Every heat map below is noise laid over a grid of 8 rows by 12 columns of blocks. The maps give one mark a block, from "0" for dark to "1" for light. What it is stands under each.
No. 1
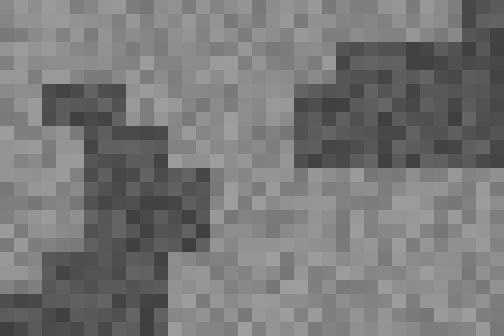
1 1 1 1 1 1 1 1 1 1 1 0
1 1 1 1 1 1 1 1 0 0 0 0
1 0 0 1 1 1 1 0 0 0 0 0
1 1 0 0 1 1 1 0 0 0 0 0
1 1 0 0 0 1 1 1 1 1 1 1
1 1 0 0 0 1 1 1 1 1 1 1
1 0 0 0 1 1 1 1 1 1 1 1
0 0 0 0 1 1 1 1 1 1 1 1
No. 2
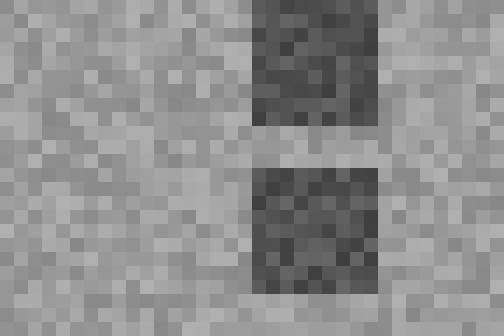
1 1 1 1 1 1 0 0 0 1 1 1
1 1 1 1 1 1 0 0 0 1 1 1
1 1 1 1 1 1 0 0 0 1 1 1
1 1 1 1 1 1 1 1 1 1 1 1
1 1 1 1 1 1 0 0 0 1 1 1
1 1 1 1 1 1 0 0 0 1 1 1
1 1 1 1 1 1 0 0 0 1 1 1
1 1 1 1 1 1 1 1 1 1 1 1
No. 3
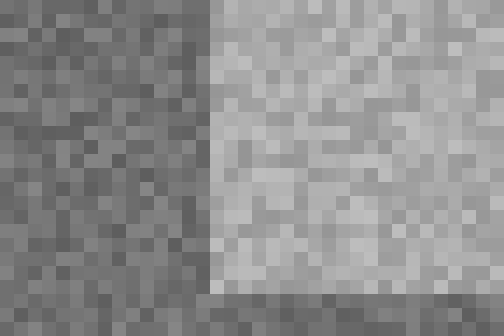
0 0 0 0 0 1 1 1 1 1 1 1
0 0 0 0 0 1 1 1 1 1 1 1
0 0 0 0 0 1 1 1 1 1 1 1
0 0 0 0 0 1 1 1 1 1 1 1
0 0 0 0 0 1 1 1 1 1 1 1
0 0 0 0 0 1 1 1 1 1 1 1
0 0 0 0 0 1 1 1 1 1 1 1
0 0 0 0 0 0 0 0 0 0 0 0
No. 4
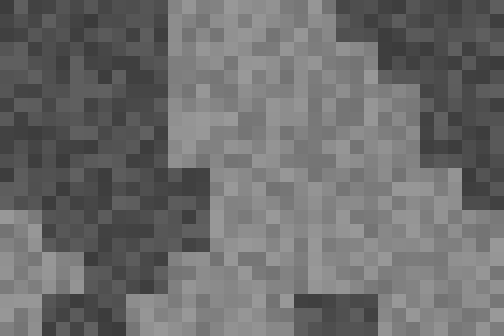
0 0 0 0 1 1 1 1 0 0 0 0
0 0 0 0 1 1 1 1 1 0 0 0
0 0 0 0 1 1 1 1 1 1 0 0
0 0 0 0 1 1 1 1 1 1 0 0
0 0 0 0 0 1 1 1 1 1 1 0
1 0 0 0 0 1 1 1 1 1 1 1
1 1 0 0 1 1 1 1 1 1 1 1
1 0 0 1 1 1 1 0 0 1 1 1
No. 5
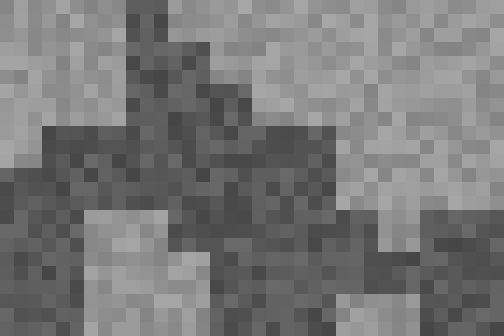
1 1 1 0 1 1 1 1 1 1 1 1
1 1 1 0 0 1 1 1 1 1 1 1
1 1 1 0 0 0 1 1 1 1 1 1
1 0 0 0 0 0 0 0 1 1 1 1
0 0 0 0 0 0 0 0 1 1 1 1
0 0 1 1 0 0 0 0 0 1 0 0
0 0 1 1 1 0 0 0 0 0 0 0
0 0 1 1 1 0 0 0 1 1 0 0
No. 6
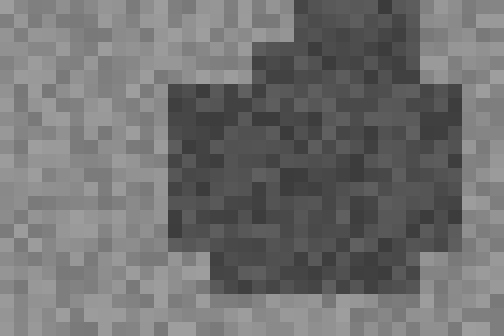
1 1 1 1 1 1 1 0 0 0 1 1
1 1 1 1 1 1 0 0 0 0 1 1
1 1 1 1 0 0 0 0 0 0 0 1
1 1 1 1 0 0 0 0 0 0 0 1
1 1 1 1 0 0 0 0 0 0 0 1
1 1 1 1 0 0 0 0 0 0 0 1
1 1 1 1 1 0 0 0 0 0 1 1
1 1 1 1 1 1 1 1 1 1 1 1
